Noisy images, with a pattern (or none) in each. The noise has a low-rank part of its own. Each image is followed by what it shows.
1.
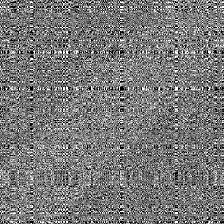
a diagonal band
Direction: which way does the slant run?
bottom left to top right
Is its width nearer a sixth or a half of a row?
a half
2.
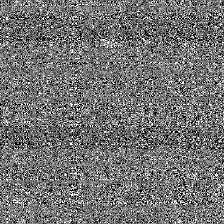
bands of rows
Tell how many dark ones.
2
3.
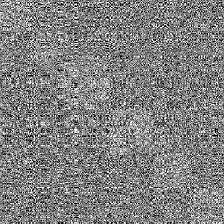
blocks along the diagonal
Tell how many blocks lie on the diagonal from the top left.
6
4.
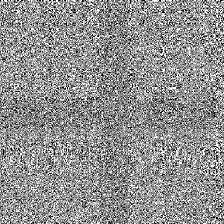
bands of rows crossing bands of columns
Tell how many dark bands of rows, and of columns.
1 and 1
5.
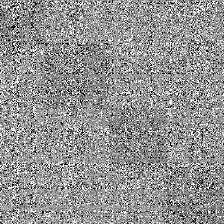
blocks along the diagonal
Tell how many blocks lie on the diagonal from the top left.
4
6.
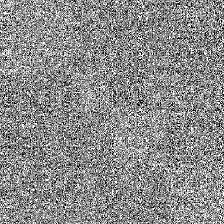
blocks along the diagonal
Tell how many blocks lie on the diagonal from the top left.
4
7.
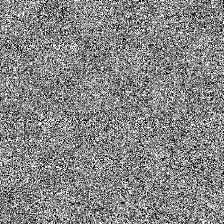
a checkerboard
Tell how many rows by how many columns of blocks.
6 by 6
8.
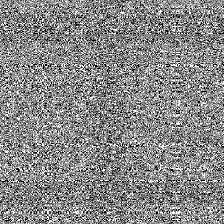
bands of rows crossing bands of columns
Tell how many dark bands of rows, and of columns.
2 and 1
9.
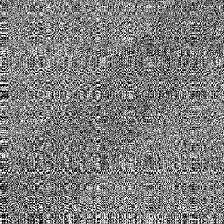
a diagonal band
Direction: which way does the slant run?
bottom left to top right
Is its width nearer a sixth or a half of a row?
a half
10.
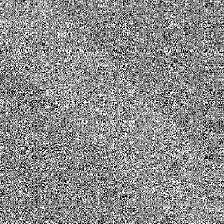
a diagonal band
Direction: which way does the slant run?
top left to bottom right
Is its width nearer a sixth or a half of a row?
a half
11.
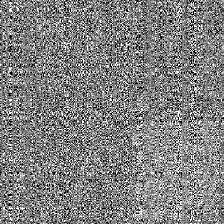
one block
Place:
bottom right
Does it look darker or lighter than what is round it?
lighter
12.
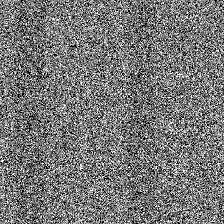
bands of columns
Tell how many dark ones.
2
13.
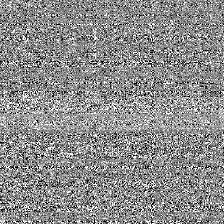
one band of rows
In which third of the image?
middle
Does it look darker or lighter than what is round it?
lighter
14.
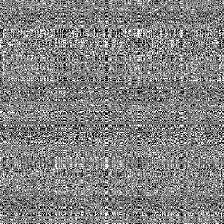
bands of rows
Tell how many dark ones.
4
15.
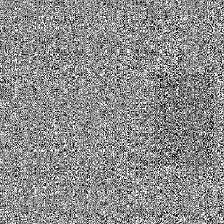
one block
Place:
middle right
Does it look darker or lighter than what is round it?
darker
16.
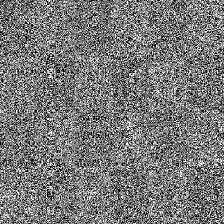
a checkerboard
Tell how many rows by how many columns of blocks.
4 by 6
